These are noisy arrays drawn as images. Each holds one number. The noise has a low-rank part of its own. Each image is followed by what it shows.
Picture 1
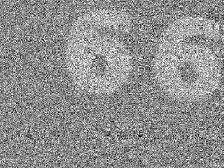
66
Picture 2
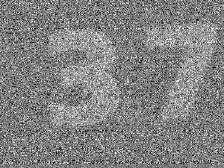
37
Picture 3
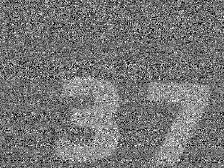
37
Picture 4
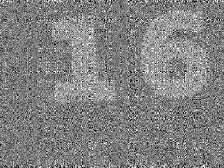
16
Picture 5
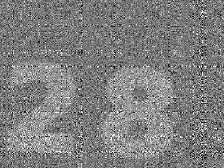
28
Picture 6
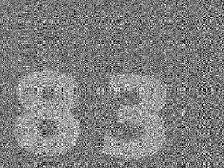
83
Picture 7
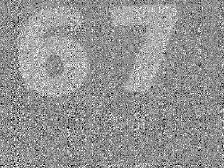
67
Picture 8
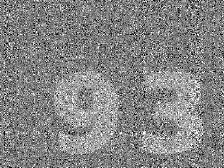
93
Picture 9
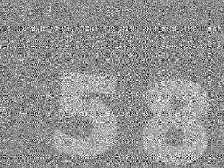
58
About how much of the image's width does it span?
two thirds
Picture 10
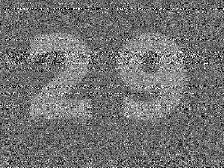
29
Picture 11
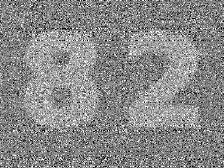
82
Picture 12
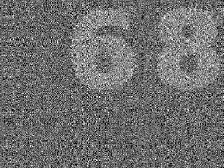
68
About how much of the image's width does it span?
two thirds
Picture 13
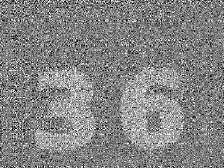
36
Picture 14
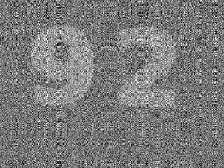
92
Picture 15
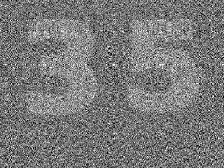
35
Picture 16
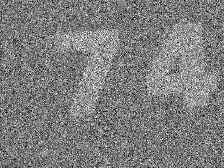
74
